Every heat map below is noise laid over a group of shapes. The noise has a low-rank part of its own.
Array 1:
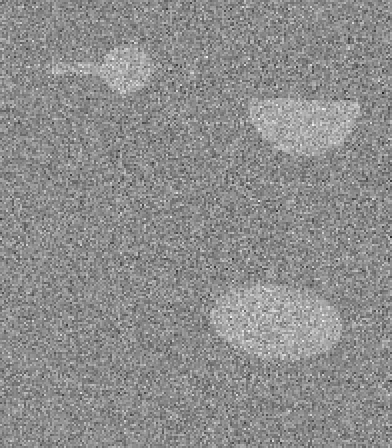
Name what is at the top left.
lollipop
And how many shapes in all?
3
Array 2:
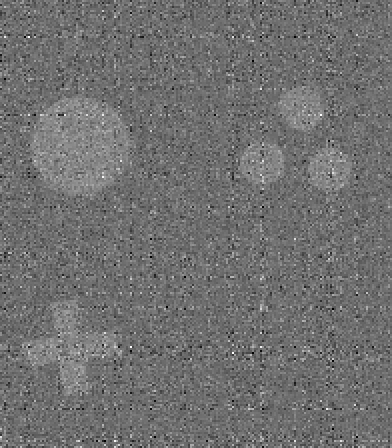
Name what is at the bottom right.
nothing
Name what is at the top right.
three dots
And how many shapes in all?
3
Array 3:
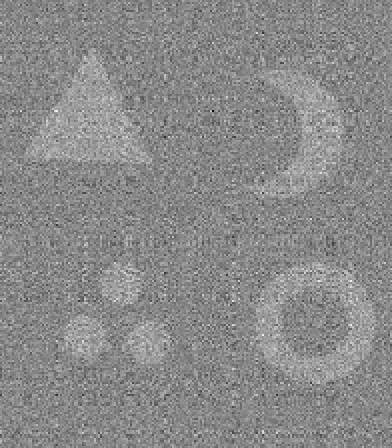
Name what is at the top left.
triangle
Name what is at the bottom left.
three dots
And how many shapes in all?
4
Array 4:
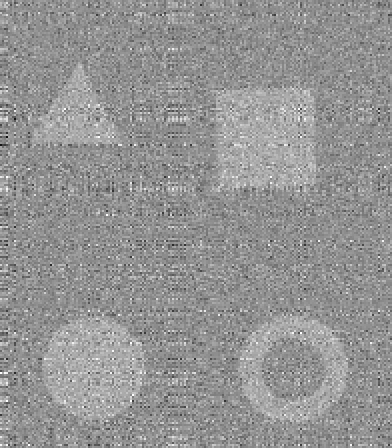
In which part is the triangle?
top left
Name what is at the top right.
square
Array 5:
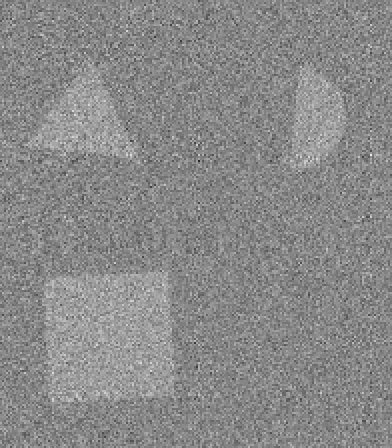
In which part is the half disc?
top right
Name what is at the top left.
triangle
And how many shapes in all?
3
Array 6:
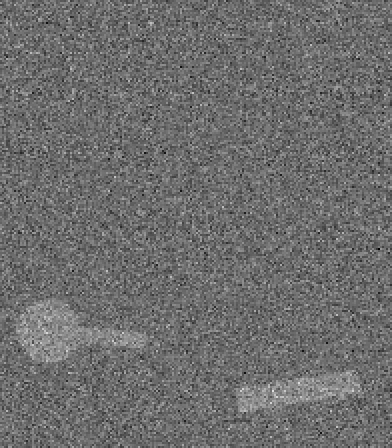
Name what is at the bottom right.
bar
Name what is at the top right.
nothing
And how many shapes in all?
2
